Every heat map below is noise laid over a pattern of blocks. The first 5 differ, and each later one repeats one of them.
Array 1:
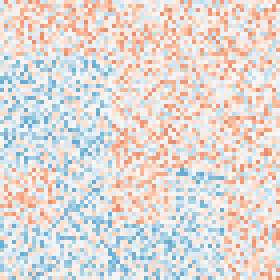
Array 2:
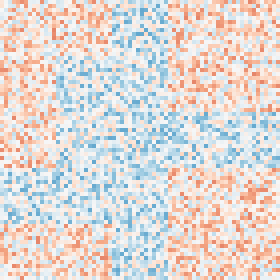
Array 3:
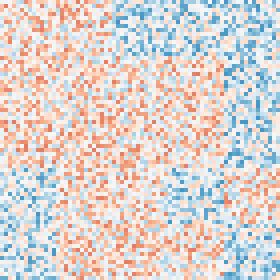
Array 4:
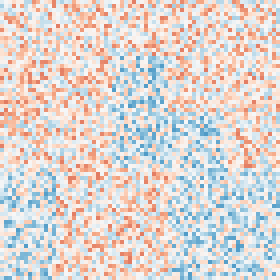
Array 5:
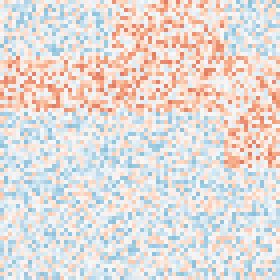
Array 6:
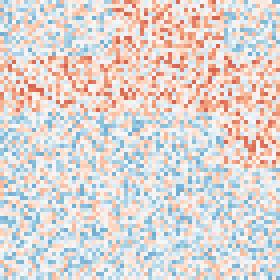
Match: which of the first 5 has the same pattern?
5
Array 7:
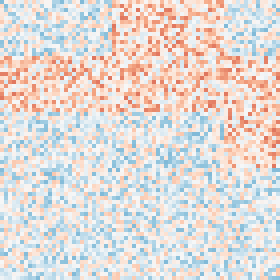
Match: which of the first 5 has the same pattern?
5
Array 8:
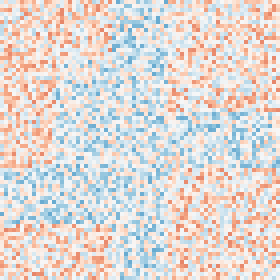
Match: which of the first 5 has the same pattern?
2
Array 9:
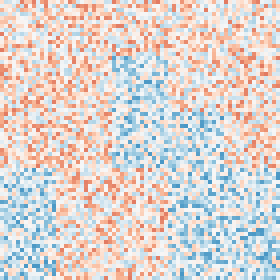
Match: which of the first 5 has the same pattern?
4
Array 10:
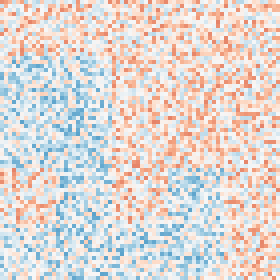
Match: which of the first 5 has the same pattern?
1
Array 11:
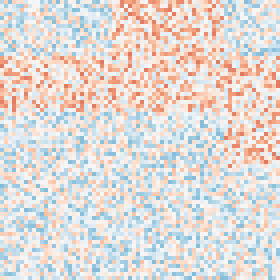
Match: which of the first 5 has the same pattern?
5
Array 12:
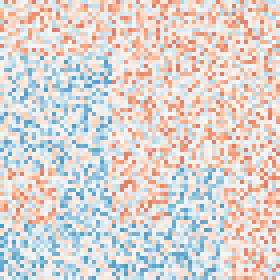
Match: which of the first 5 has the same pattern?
1
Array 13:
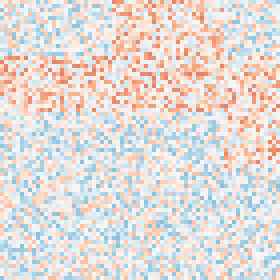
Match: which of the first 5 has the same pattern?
5
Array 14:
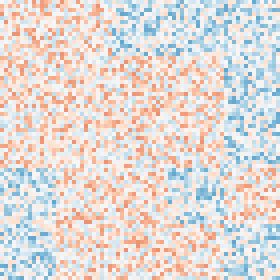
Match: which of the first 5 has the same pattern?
3
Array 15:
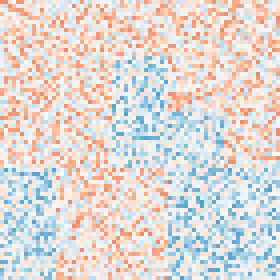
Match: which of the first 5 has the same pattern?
4
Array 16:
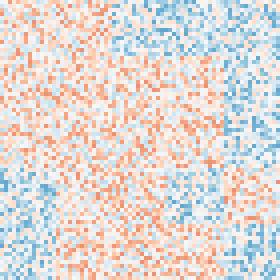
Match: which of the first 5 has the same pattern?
3
